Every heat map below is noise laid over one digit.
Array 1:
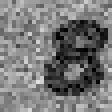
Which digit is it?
8
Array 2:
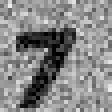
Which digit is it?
7
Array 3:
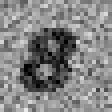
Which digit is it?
8
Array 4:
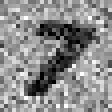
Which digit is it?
7
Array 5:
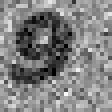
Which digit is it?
9
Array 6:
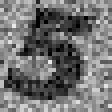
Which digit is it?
5
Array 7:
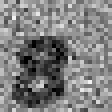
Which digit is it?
8
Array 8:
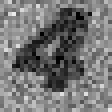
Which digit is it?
4
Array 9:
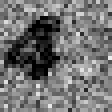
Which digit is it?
4
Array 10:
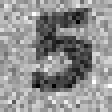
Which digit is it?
5
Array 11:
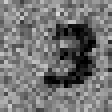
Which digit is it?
3
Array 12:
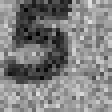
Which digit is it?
5
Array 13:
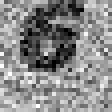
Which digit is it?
6
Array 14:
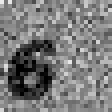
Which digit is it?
6
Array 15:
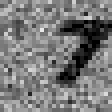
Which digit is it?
7
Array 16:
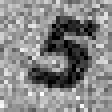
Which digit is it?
5
